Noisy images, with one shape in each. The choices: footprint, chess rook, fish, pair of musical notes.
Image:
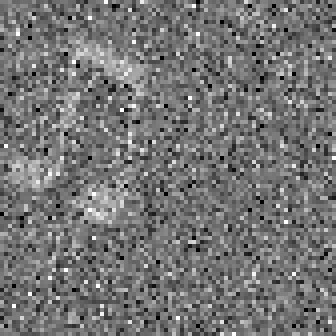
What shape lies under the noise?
pair of musical notes
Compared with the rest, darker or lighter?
lighter
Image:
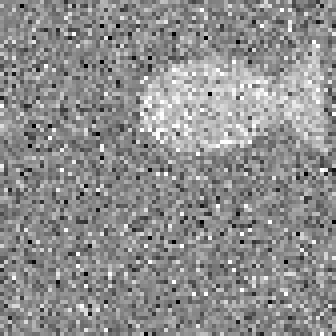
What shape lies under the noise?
fish
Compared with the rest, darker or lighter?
lighter
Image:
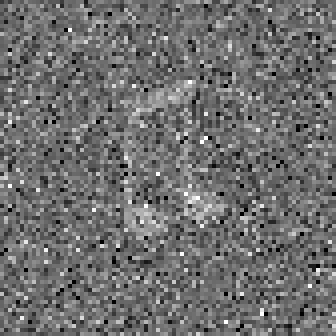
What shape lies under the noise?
pair of musical notes
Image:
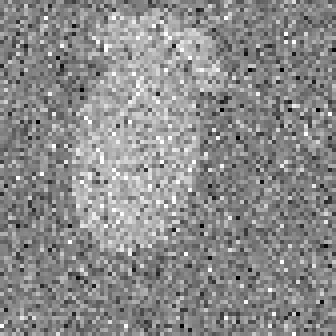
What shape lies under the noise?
footprint
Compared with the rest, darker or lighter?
lighter
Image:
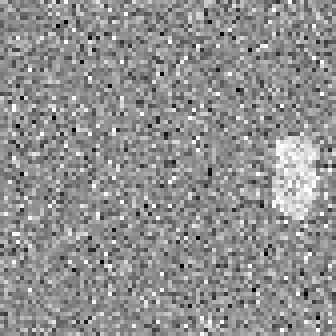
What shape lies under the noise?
footprint
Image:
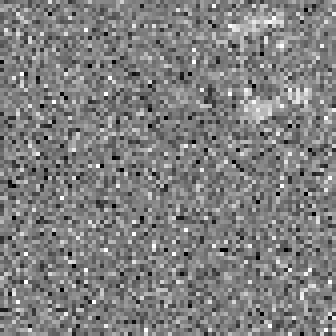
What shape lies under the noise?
pair of musical notes
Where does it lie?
top right
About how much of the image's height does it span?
a third
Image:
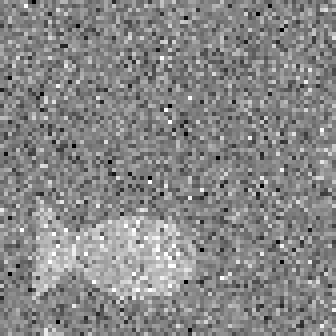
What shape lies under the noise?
fish
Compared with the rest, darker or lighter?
lighter
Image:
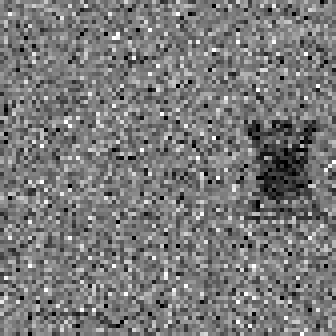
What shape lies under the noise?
chess rook
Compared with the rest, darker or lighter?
darker
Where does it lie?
middle right
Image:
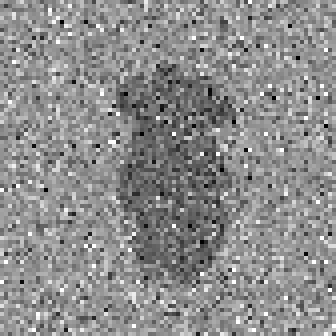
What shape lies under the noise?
footprint
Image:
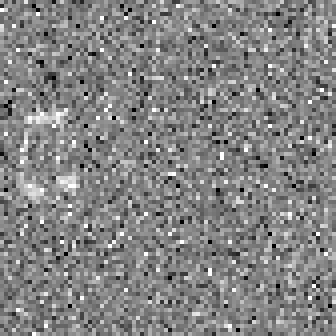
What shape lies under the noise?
pair of musical notes
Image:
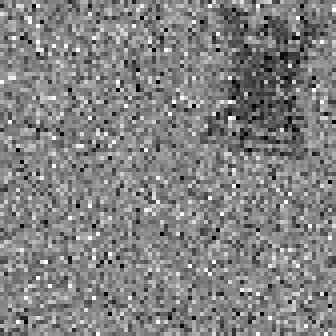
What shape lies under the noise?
chess rook
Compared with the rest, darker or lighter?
darker
